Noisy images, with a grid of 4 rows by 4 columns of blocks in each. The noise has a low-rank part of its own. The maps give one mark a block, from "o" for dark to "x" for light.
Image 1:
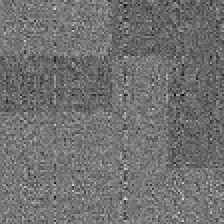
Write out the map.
x x o o
o o x o
x x x o
x x x x
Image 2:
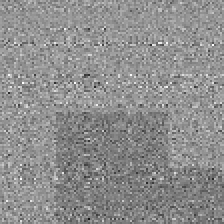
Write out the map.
x x x x
x x x x
x o o x
x o o o
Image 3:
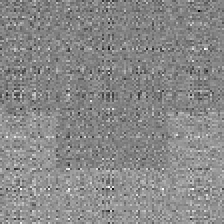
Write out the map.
o o o o
o o o o
x o o x
x x x x
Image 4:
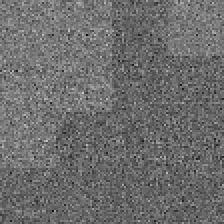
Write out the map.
x x o x
x x o o
x o o o
o o o o
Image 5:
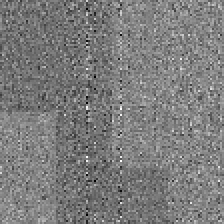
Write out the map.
o o x x
o o x x
x o x x
x o o x
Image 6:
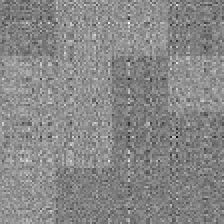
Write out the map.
o x x o
x x o x
x x o o
x o o o
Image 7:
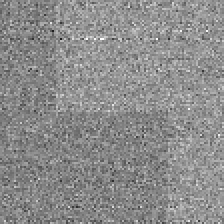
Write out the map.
o x x x
o x x x
o o o x
o o o x
